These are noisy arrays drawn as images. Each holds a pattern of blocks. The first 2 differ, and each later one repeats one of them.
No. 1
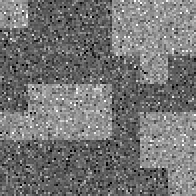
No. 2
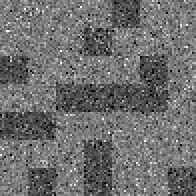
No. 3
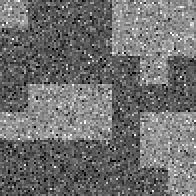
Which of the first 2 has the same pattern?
1
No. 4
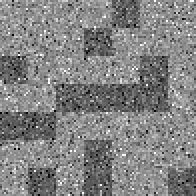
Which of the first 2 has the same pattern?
2
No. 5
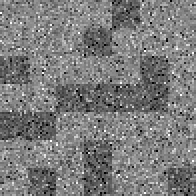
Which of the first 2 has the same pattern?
2
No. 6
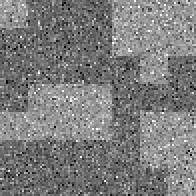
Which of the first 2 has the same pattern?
1
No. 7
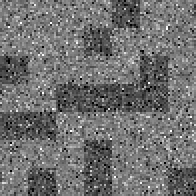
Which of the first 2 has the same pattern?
2
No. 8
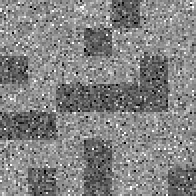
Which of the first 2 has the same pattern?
2
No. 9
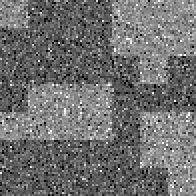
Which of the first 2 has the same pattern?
1
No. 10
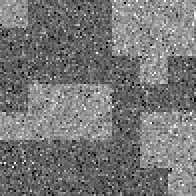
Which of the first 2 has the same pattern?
1
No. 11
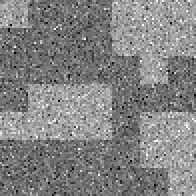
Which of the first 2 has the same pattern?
1
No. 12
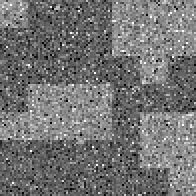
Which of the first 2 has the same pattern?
1
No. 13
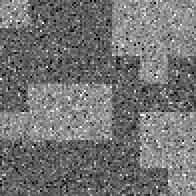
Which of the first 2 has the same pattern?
1
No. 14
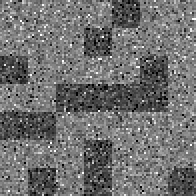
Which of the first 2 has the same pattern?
2
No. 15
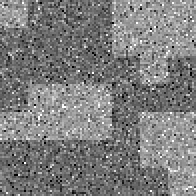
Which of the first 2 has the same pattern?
1
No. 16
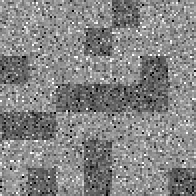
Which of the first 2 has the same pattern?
2
